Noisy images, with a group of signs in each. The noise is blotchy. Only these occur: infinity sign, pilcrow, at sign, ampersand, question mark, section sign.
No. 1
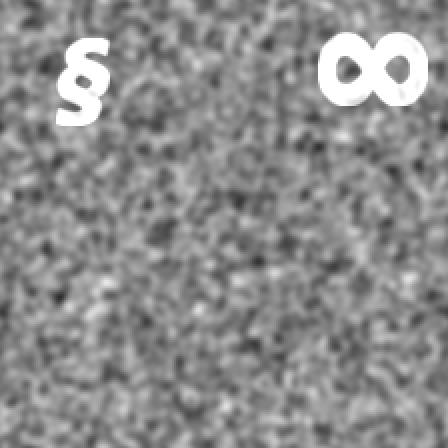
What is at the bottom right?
nothing
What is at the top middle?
nothing
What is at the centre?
nothing
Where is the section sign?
top left
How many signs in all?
2
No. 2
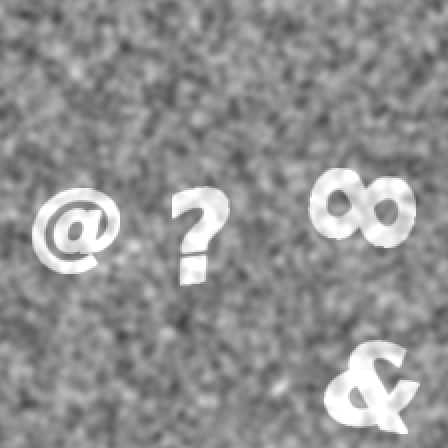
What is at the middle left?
at sign
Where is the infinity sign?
middle right
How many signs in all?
4
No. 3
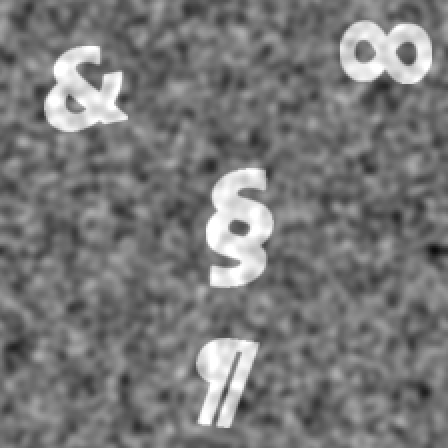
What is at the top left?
ampersand
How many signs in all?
4
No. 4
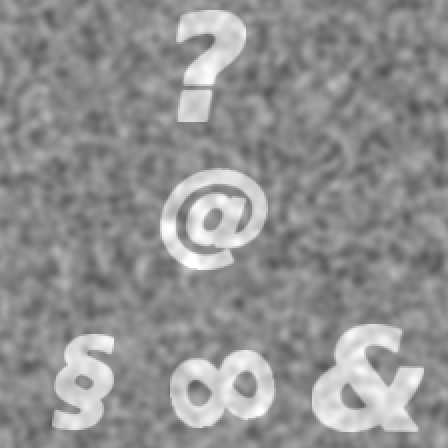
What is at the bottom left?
section sign
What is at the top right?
nothing
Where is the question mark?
top middle
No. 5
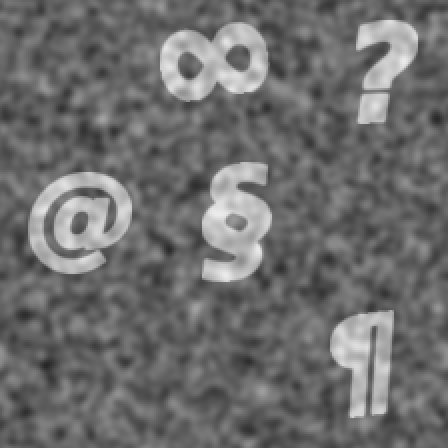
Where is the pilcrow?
bottom right
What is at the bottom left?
nothing
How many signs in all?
5
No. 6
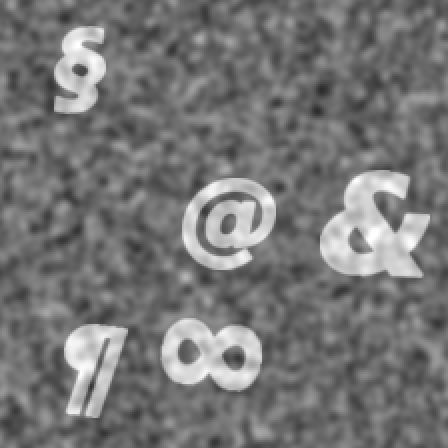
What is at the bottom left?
pilcrow
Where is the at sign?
centre
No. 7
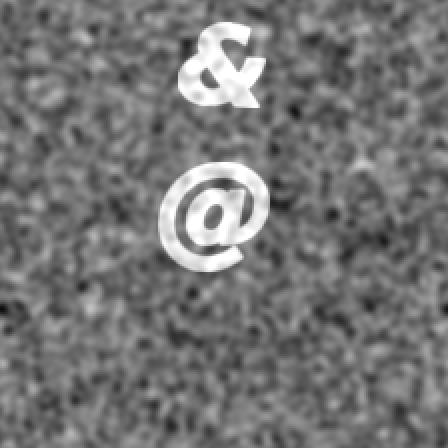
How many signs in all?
2
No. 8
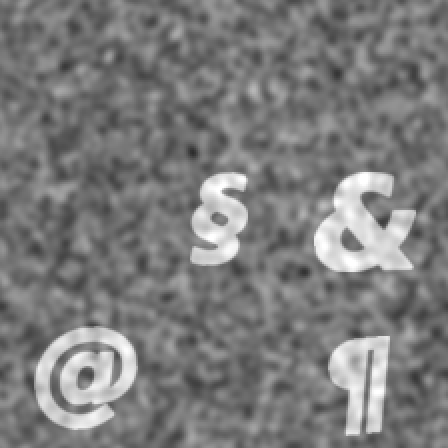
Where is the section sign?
centre
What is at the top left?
nothing
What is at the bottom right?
pilcrow
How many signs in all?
4
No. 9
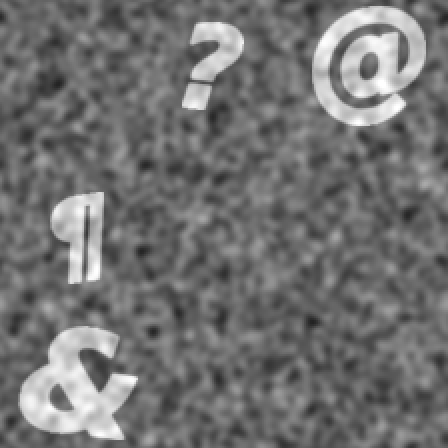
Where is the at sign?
top right
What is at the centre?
nothing
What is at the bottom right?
nothing
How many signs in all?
4
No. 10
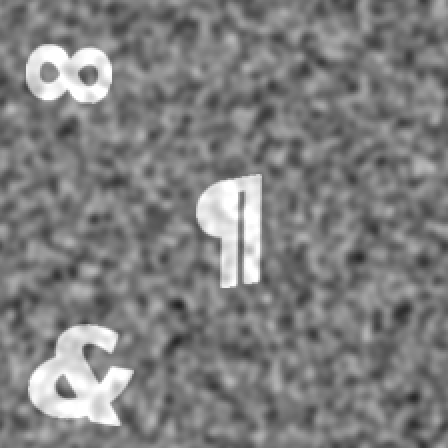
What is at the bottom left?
ampersand
